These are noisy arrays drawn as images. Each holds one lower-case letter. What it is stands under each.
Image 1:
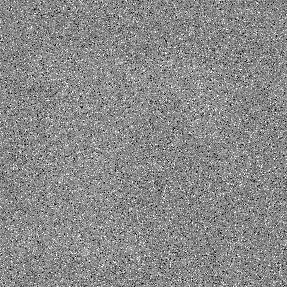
r
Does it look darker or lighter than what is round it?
lighter
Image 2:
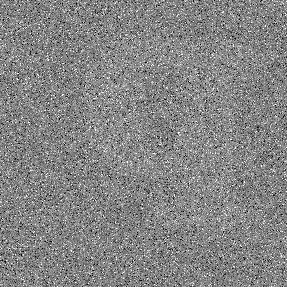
q
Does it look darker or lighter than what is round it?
lighter
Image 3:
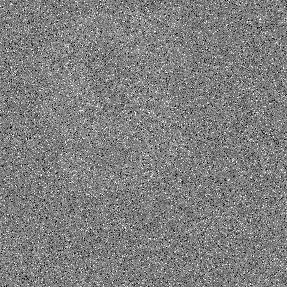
g
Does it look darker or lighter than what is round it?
lighter
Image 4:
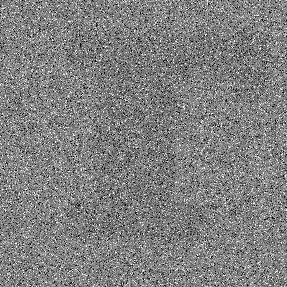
r
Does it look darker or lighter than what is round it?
darker
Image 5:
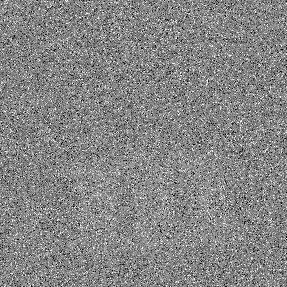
m
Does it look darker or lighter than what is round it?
lighter
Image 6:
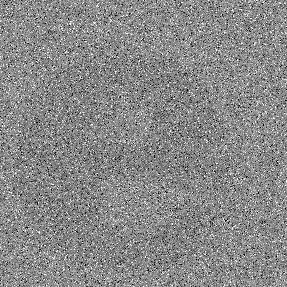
e
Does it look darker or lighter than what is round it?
darker
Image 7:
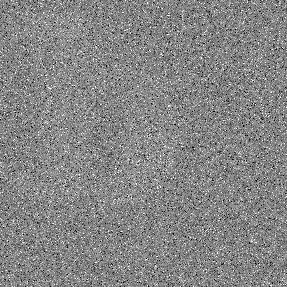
b
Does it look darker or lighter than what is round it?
lighter
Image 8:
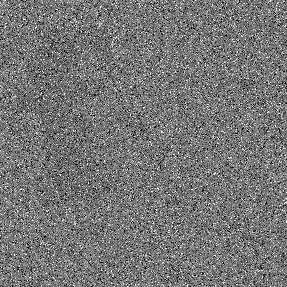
f
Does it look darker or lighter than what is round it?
darker
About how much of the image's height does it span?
two thirds
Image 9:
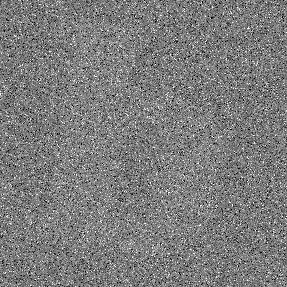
b
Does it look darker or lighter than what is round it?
lighter
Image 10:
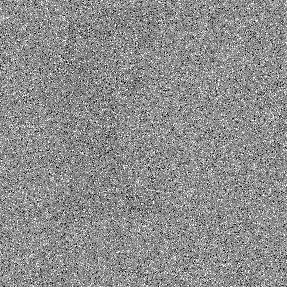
f
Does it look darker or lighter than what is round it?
darker
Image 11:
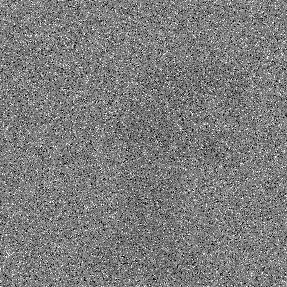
f
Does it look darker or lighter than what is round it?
darker
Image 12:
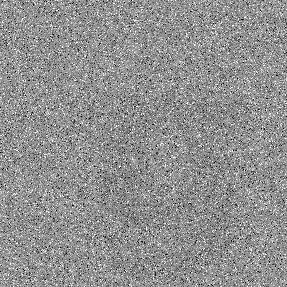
g
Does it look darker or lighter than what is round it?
darker
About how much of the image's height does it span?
two thirds
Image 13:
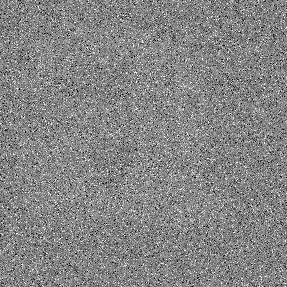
a
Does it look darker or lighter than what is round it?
lighter
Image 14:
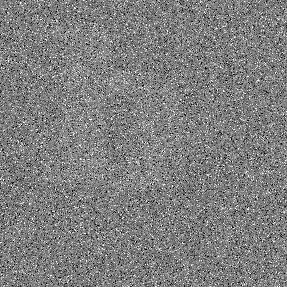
b
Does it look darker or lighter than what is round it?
lighter
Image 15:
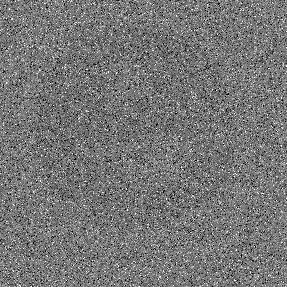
e
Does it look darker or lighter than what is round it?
darker
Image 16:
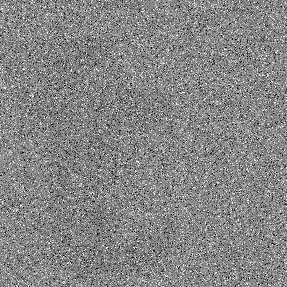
t
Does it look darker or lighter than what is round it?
darker
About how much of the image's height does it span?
nearly all
